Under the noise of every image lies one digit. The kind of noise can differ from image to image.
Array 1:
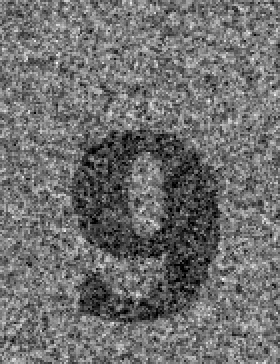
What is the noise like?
blotchy
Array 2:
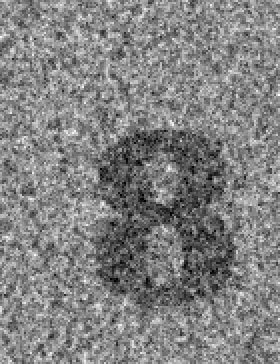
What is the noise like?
blotchy
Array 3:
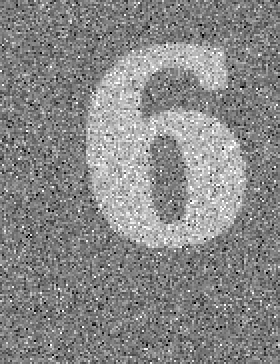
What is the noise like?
heavy tails
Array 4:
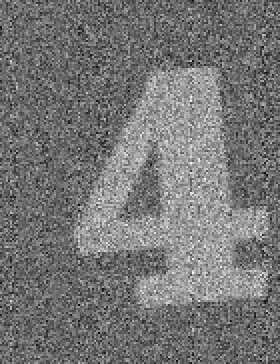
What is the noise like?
columns of uneven size
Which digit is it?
4
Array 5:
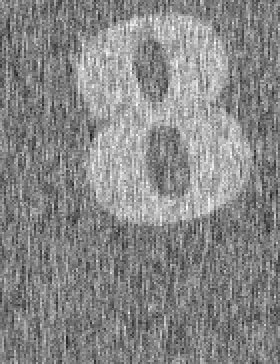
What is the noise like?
streaked along the columns
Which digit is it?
8
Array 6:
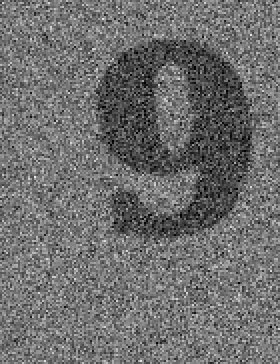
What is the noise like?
low rank plus noise
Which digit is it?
9
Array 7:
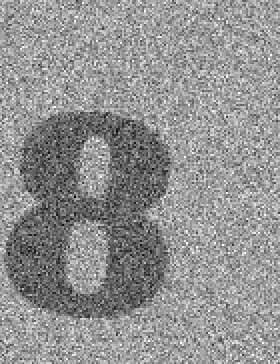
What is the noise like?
low rank plus noise
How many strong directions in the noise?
three or four
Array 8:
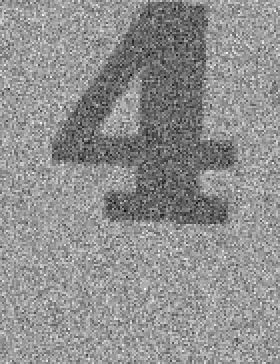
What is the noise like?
independent entries
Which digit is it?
4
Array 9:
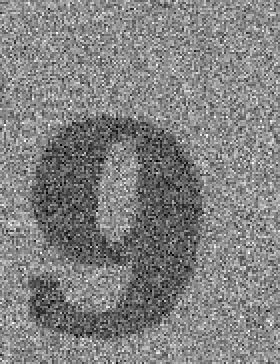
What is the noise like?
low rank plus noise
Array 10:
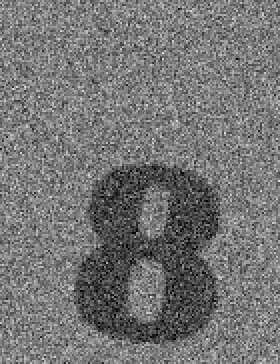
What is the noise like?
independent entries
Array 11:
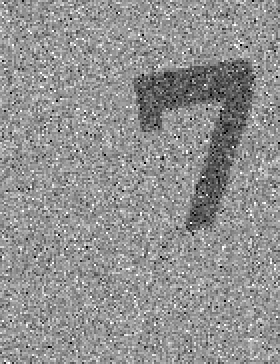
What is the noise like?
heavy tails
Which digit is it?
7
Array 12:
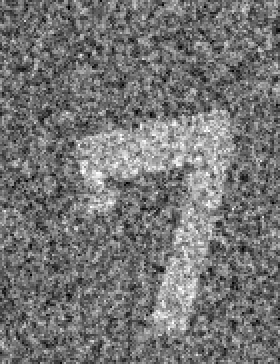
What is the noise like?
blotchy
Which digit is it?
7
